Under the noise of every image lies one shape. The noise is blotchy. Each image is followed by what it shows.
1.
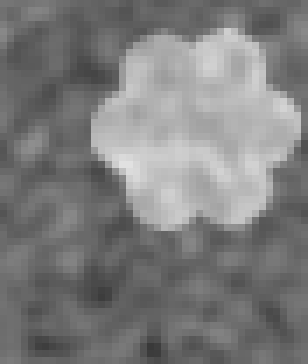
flower
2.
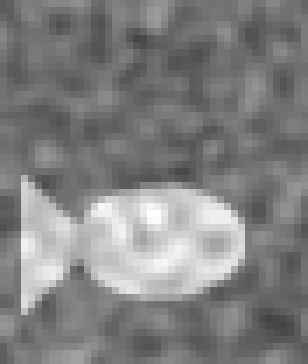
fish
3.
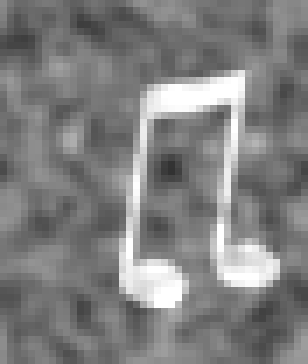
pair of musical notes
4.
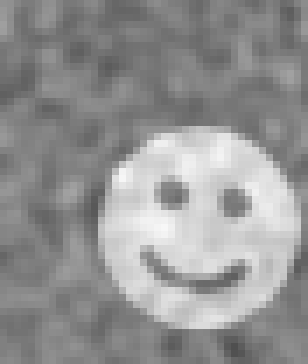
smiling face
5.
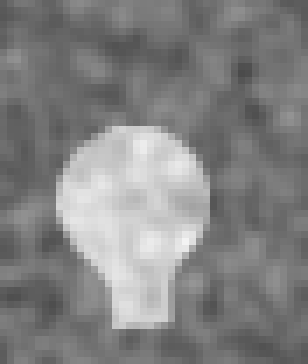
light bulb
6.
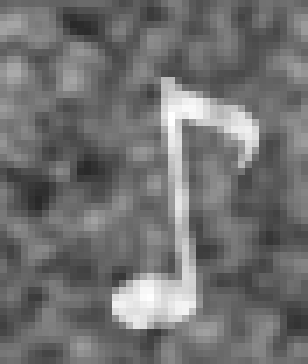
musical note
